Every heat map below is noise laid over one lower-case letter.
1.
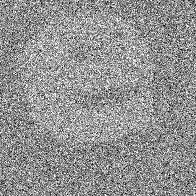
e
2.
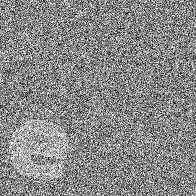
e
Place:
bottom left
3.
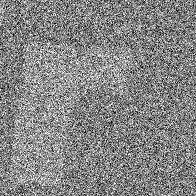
r
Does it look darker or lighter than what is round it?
lighter
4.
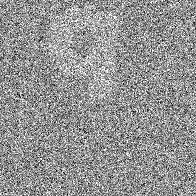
q
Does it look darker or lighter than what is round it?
lighter
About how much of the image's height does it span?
half
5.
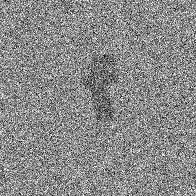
f
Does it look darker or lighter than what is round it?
darker
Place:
centre
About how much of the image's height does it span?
a third
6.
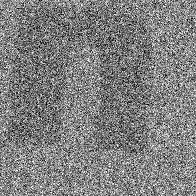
n
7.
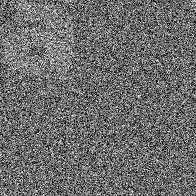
a
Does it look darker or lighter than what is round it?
lighter
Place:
top left
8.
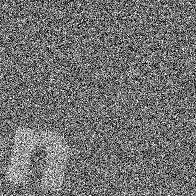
n
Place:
bottom left
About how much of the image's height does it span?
a third
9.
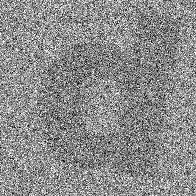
d
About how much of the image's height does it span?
nearly all
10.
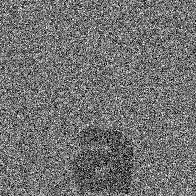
a
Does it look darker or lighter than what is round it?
darker
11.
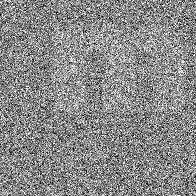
m
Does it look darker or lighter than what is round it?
lighter
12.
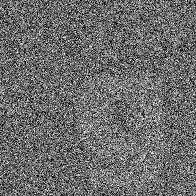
g
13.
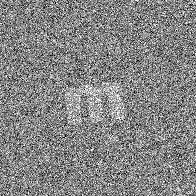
m
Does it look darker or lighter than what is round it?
lighter
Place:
centre
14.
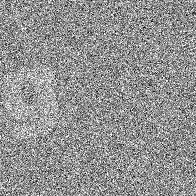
g
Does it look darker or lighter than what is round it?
lighter
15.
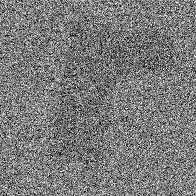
r
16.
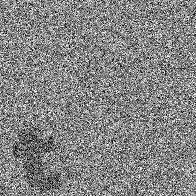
t
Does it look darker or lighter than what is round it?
darker
